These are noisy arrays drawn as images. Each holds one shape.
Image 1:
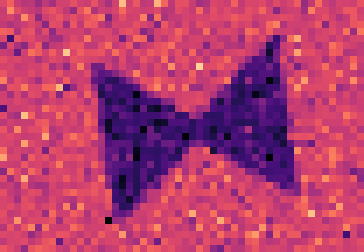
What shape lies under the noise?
bow tie
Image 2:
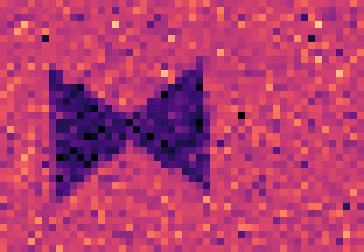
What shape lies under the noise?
bow tie
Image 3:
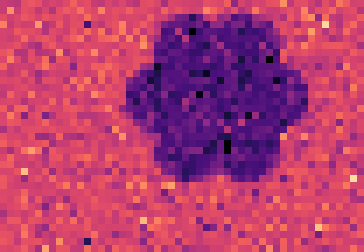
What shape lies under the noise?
flower
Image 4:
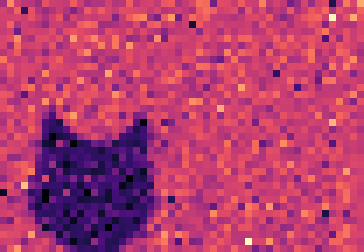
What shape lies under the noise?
cat's head
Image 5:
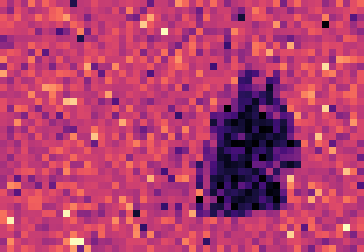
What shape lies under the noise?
chess knight
